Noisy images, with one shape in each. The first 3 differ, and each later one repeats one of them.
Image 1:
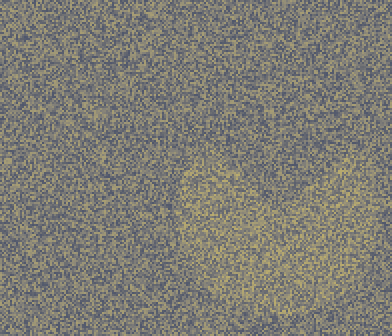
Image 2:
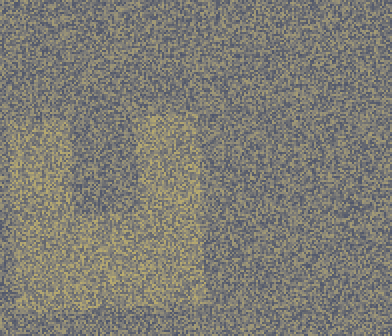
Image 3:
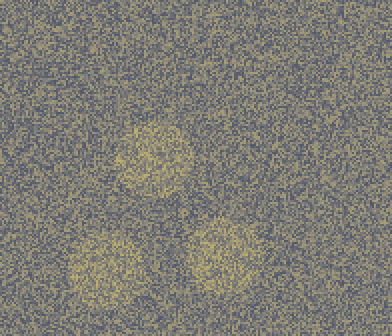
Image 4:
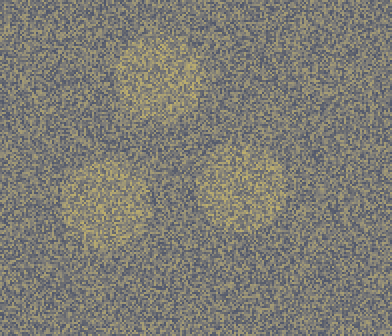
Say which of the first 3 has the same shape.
3
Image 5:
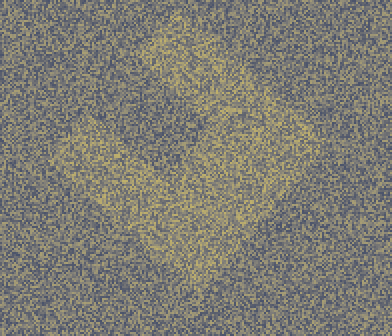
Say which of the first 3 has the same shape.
2
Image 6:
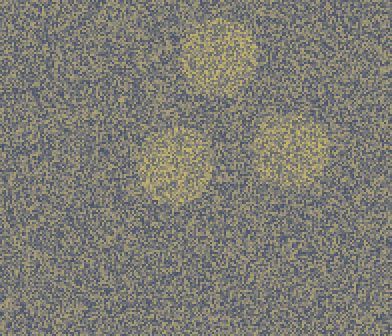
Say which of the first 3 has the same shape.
3
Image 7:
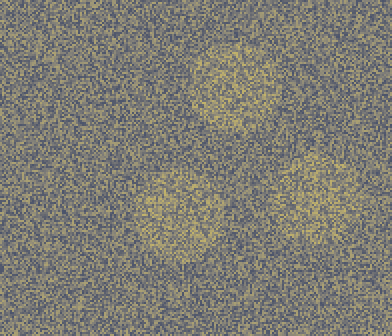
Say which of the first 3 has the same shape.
3
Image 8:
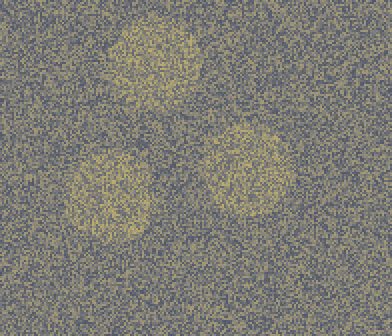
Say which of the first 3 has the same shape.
3
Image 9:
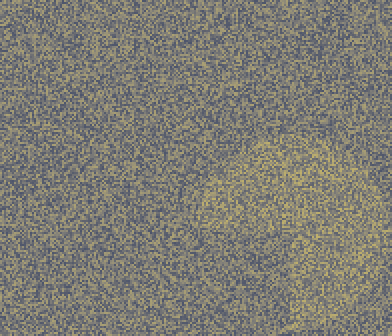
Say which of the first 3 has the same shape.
1
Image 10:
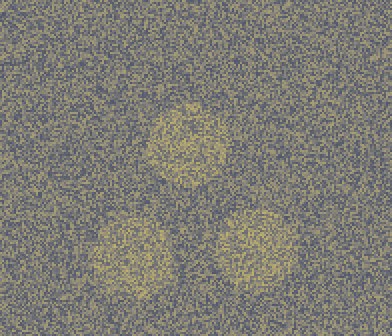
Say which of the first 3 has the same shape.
3
